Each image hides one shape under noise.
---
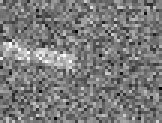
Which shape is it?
bar
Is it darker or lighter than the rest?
lighter
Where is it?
middle left
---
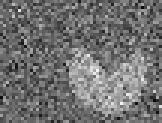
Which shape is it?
disc with a wedge cut out
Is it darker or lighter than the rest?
lighter
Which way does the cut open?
up
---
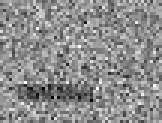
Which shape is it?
bar
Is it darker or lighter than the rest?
darker
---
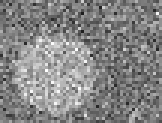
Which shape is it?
disc
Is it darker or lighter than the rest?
lighter
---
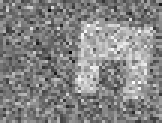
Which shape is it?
square with a notch
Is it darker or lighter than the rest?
lighter
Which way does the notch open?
down
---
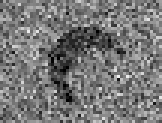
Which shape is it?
crescent
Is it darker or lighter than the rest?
darker
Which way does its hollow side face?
down and right
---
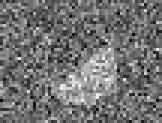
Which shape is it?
half disc
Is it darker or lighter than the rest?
lighter
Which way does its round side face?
down and right
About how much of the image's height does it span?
half
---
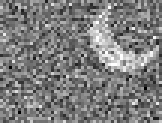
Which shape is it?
crescent
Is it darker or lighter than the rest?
lighter
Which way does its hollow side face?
up and right
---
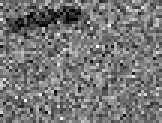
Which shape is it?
bar
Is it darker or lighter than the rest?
darker
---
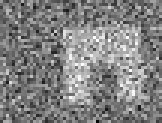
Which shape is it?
square with a notch
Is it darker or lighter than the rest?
lighter
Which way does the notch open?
down
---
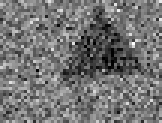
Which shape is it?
triangle
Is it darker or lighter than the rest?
darker
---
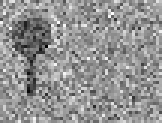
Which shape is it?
lollipop
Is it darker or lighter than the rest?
darker
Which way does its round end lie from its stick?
up
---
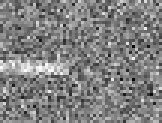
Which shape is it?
bar
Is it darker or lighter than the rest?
lighter
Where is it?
middle left
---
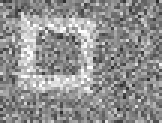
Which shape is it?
square frame
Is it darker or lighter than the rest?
lighter
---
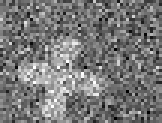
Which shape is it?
cross
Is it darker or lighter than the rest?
lighter
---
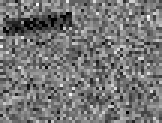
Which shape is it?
bar
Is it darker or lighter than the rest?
darker
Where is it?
top left
